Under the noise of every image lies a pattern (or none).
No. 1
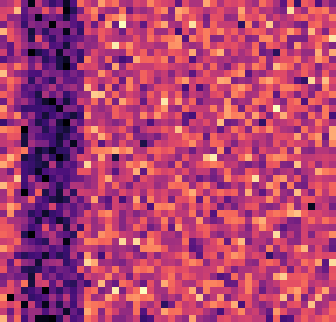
one vertical stripe
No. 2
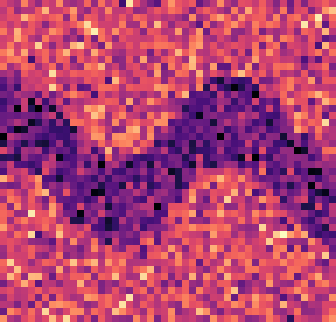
a wavy band
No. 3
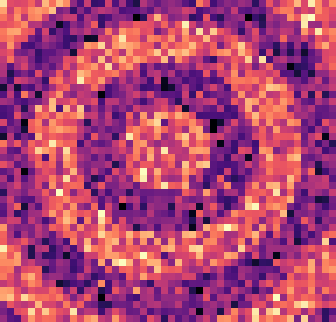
rings round one point
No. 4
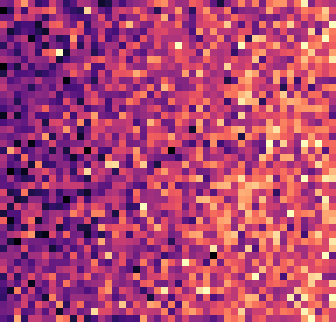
a smooth slope
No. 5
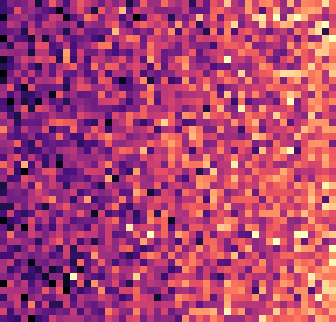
a smooth slope
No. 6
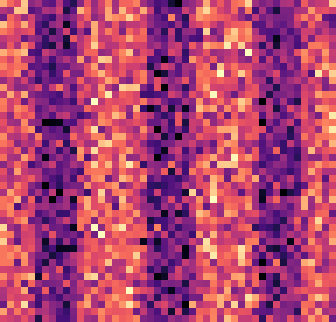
vertical stripes
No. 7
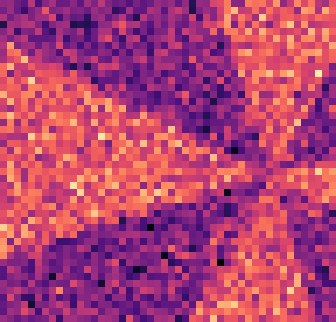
spokes from one point
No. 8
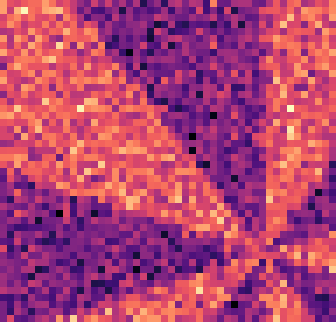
spokes from one point
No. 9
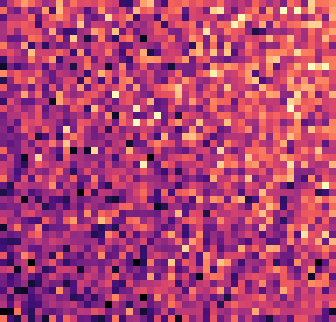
a smooth slope
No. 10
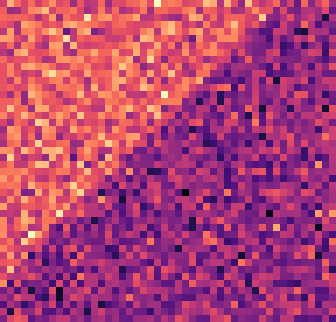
a sharp edge
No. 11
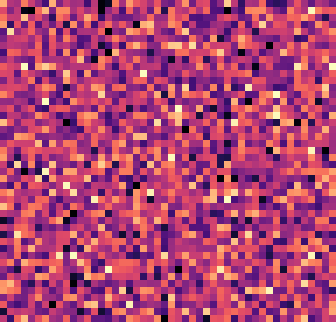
only noise
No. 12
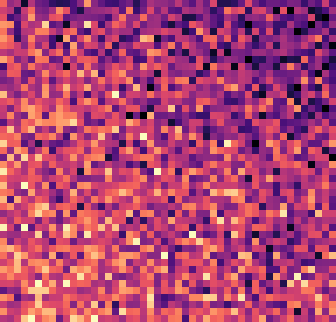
a smooth slope
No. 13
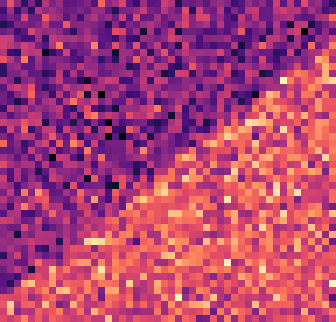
a sharp edge
